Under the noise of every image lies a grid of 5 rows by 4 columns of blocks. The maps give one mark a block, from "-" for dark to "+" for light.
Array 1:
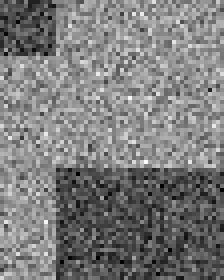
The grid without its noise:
- + + +
+ + + +
+ + + +
+ - - -
+ - - -
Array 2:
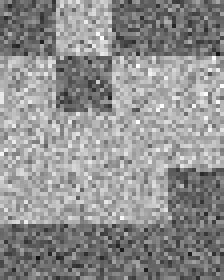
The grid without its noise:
- + - -
+ - + +
+ + + +
+ + + -
- - - -
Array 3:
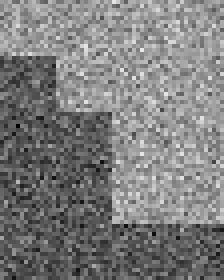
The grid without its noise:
+ + + +
- + + +
- - + +
- - + +
- - - -
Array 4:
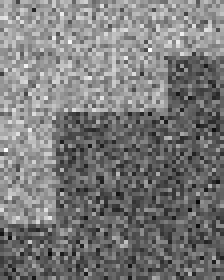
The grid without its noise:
+ + + +
+ + + -
+ - - -
+ - - -
- - - -
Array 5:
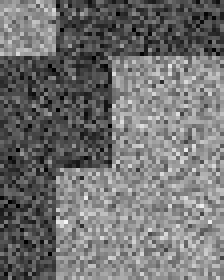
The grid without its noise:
+ - - -
- - + +
- - + +
- + + +
- + + +
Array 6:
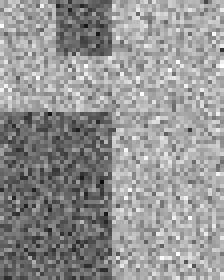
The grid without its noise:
+ - + +
+ + + +
- - + +
- - + +
- - + +
